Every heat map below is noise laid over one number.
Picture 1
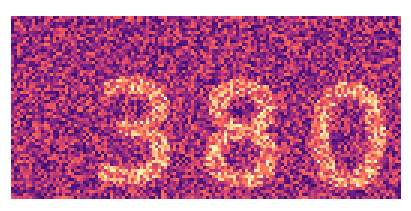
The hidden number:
380
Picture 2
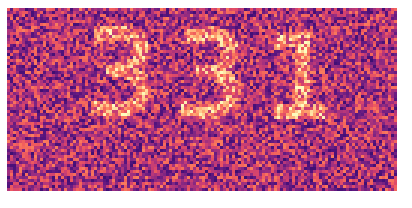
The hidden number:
331
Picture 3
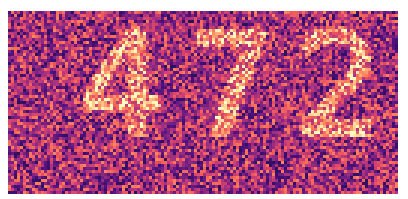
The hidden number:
472
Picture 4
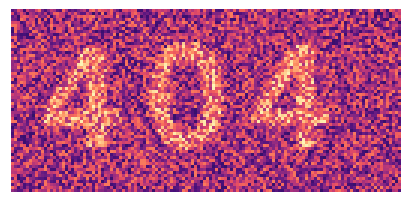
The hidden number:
404
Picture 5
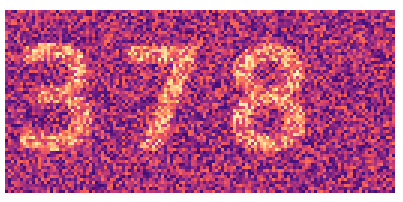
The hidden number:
378
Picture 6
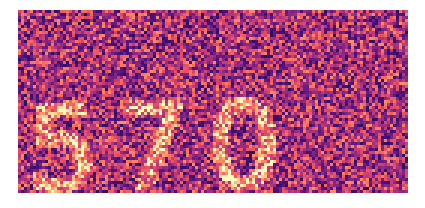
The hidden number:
570
